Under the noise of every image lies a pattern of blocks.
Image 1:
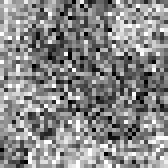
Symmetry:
mirrored about the diagonal from the bottom left
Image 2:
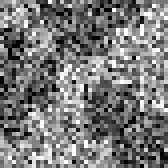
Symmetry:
mirrored about the diagonal from the top left
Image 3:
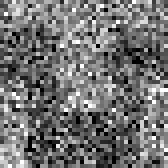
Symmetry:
left and right mirror each other
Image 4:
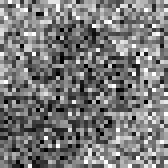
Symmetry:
mirrored about the diagonal from the bottom left
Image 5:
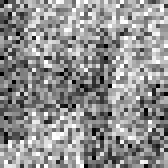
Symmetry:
no symmetry
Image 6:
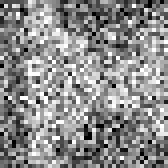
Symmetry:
top and bottom mirror each other
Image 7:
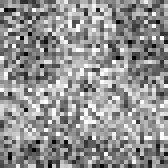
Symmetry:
left and right mirror each other
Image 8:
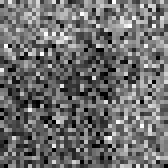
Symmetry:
mirrored about the diagonal from the bottom left
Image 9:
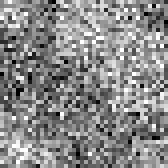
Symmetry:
mirrored about the diagonal from the bottom left
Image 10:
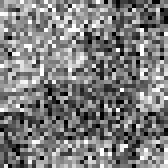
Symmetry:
mirrored about the diagonal from the top left
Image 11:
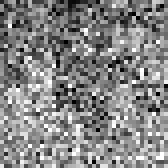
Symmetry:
no symmetry
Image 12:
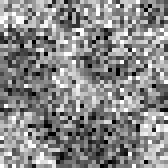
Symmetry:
mirrored about the diagonal from the bottom left
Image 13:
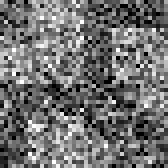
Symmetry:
mirrored about the diagonal from the top left
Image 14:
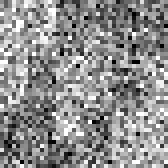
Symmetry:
the same after a half turn
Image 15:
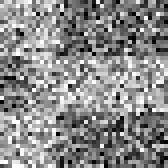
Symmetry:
top and bottom mirror each other
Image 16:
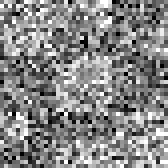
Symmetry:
the same after a half turn
